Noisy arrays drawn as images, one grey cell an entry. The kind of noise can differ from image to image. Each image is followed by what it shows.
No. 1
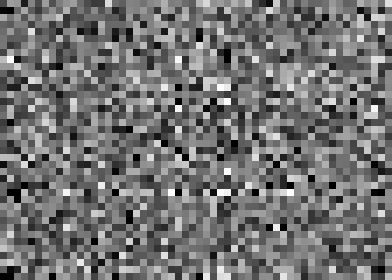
low rank plus noise
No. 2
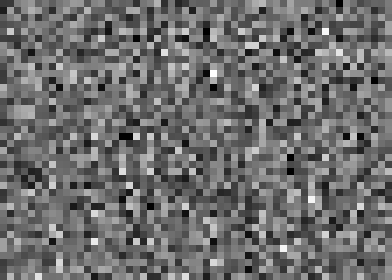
low rank plus noise
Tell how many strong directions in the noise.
five to eight
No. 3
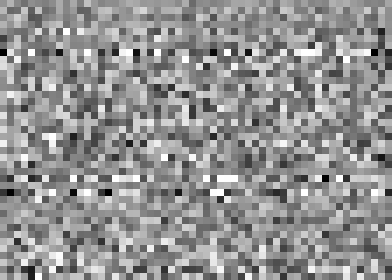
rows of uneven size
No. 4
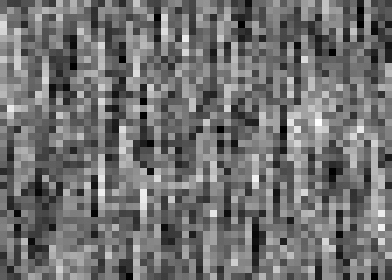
streaked along the columns
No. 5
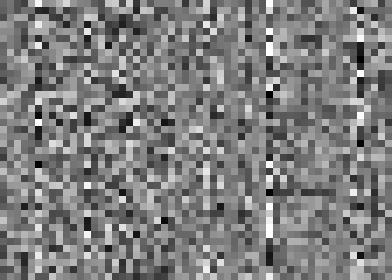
columns of uneven size
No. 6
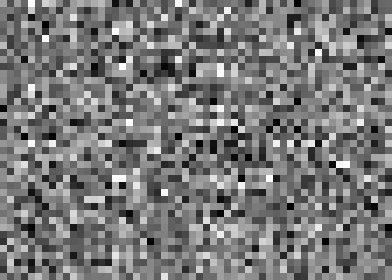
low rank plus noise
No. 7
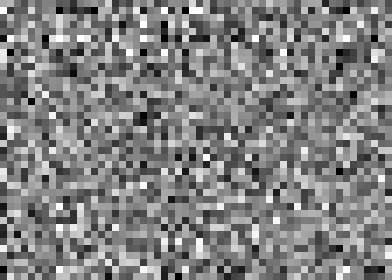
low rank plus noise
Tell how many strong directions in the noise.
one
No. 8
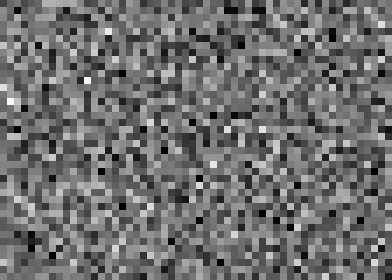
independent entries
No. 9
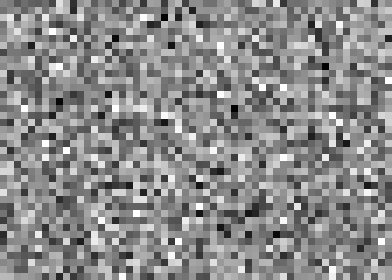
independent entries
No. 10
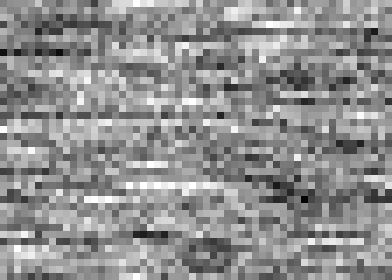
streaked along the rows
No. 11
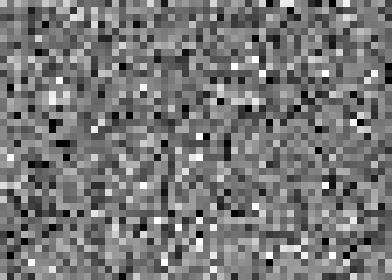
heavy tails
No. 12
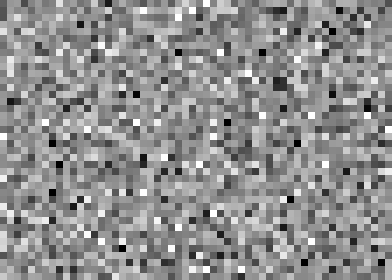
heavy tails
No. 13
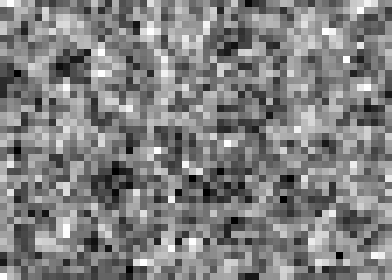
blotchy
